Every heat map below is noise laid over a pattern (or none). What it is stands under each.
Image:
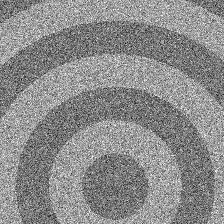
rings round one point
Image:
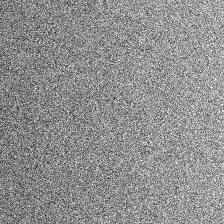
a smooth slope
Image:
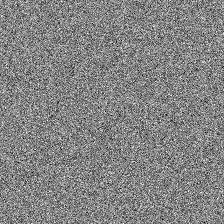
only noise
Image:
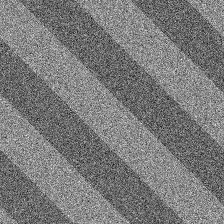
diagonal stripes
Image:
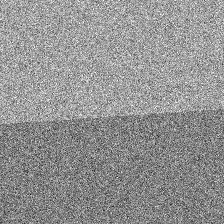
a sharp edge
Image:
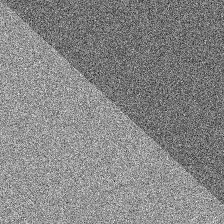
a sharp edge
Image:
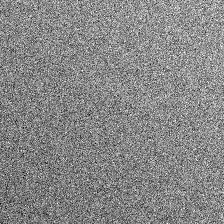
a smooth slope
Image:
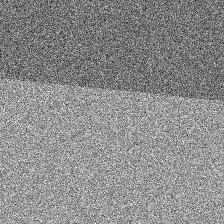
a sharp edge
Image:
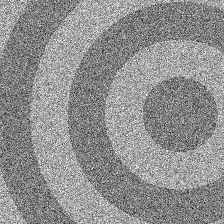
rings round one point
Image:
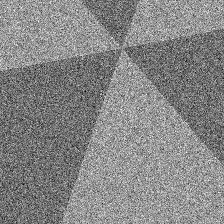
spokes from one point
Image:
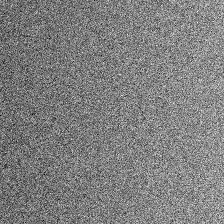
a smooth slope
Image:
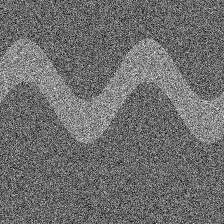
a wavy band
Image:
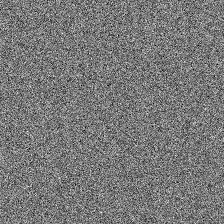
only noise
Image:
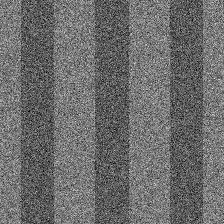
vertical stripes
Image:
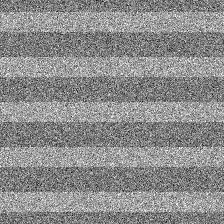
horizontal stripes
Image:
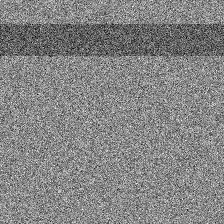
one horizontal stripe
